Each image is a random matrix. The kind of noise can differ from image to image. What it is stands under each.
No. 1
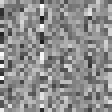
columns of uneven size
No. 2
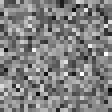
independent entries
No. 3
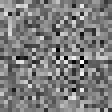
low rank plus noise
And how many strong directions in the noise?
one
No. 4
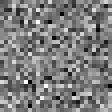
independent entries
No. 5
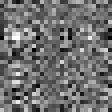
low rank plus noise
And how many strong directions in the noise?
two
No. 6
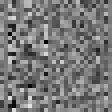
columns of uneven size
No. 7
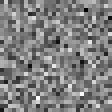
independent entries
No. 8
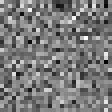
low rank plus noise
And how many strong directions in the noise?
three or four
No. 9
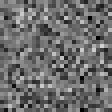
independent entries
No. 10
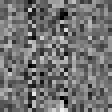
columns of uneven size
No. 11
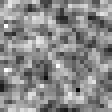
blotchy
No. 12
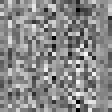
columns of uneven size
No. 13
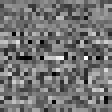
rows of uneven size
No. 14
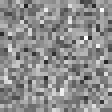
independent entries
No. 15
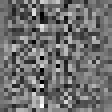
columns of uneven size
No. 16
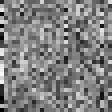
columns of uneven size
